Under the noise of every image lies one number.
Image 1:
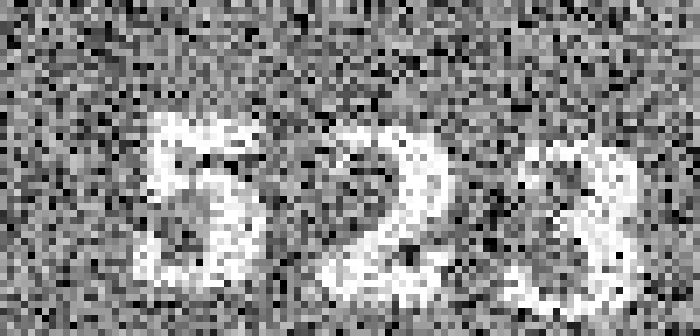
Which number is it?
523
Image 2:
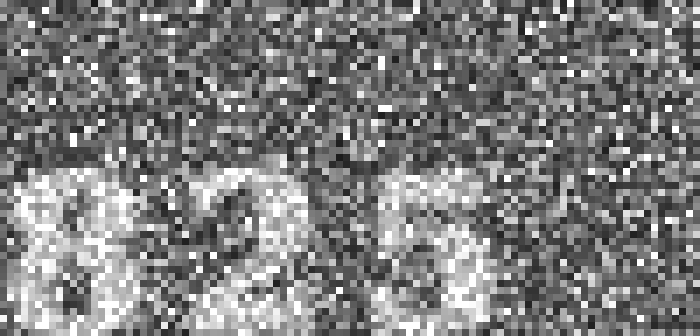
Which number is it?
825
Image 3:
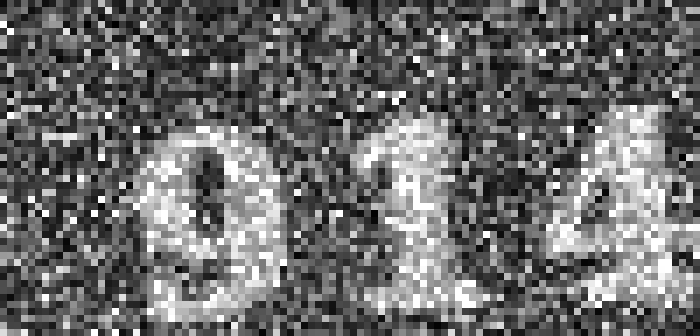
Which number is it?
914
